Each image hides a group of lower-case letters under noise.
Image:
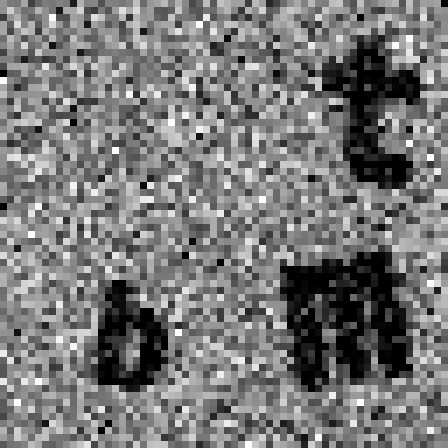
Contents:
top right: t; bottom left: b; bottom right: m
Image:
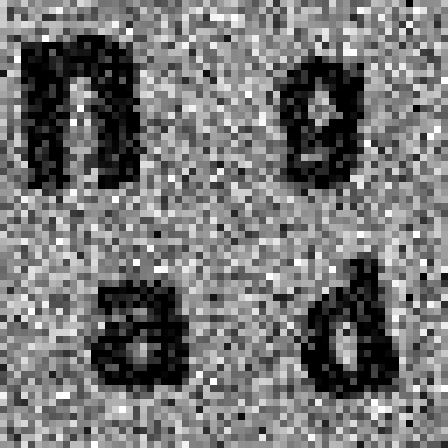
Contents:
top left: n; top right: g; bottom left: a; bottom right: d
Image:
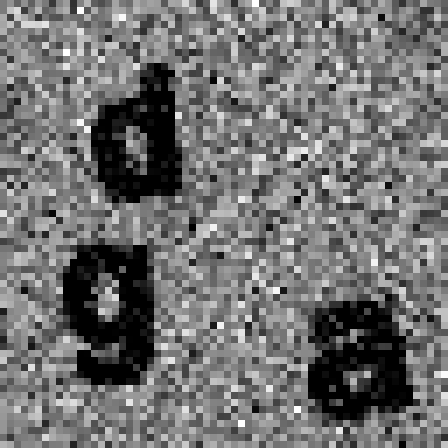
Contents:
top left: d; bottom left: g; bottom right: a
